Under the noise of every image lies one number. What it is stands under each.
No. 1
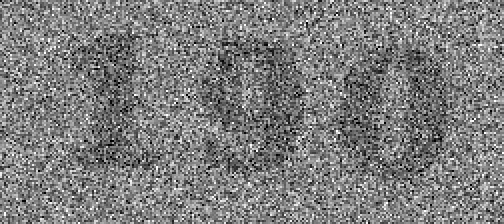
190
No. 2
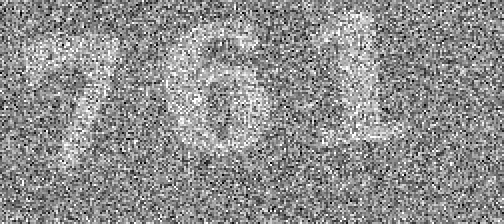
761
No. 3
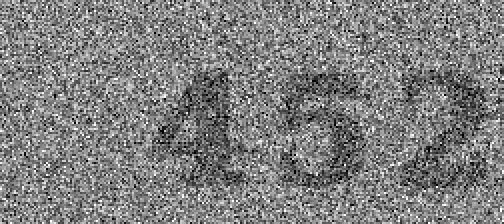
452
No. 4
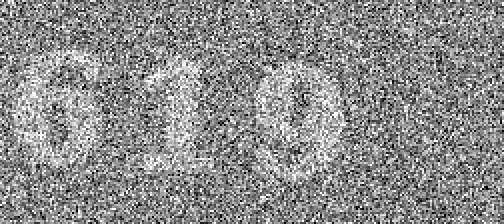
619
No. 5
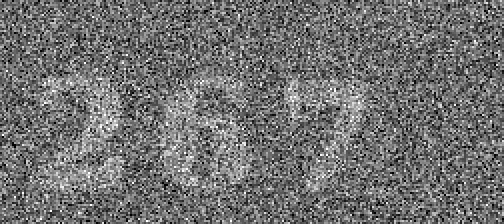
267
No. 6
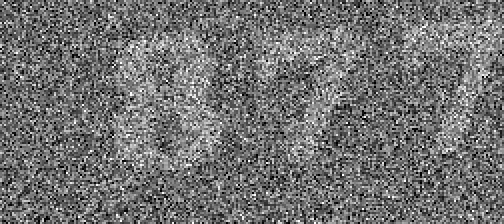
877
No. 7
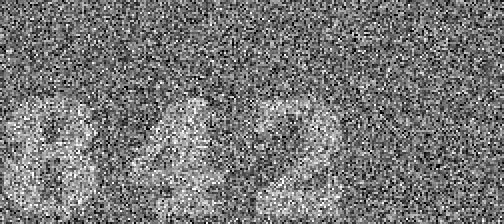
842
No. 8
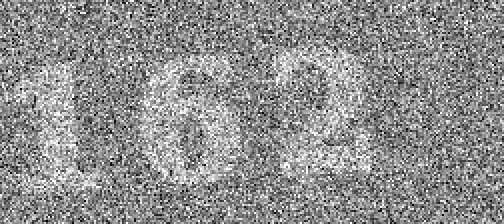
162
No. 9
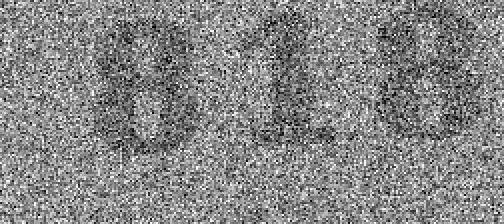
818
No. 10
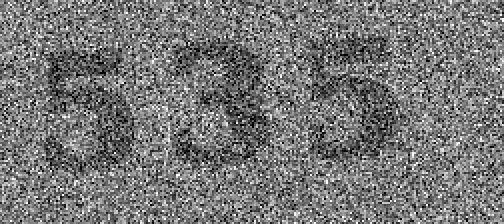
535
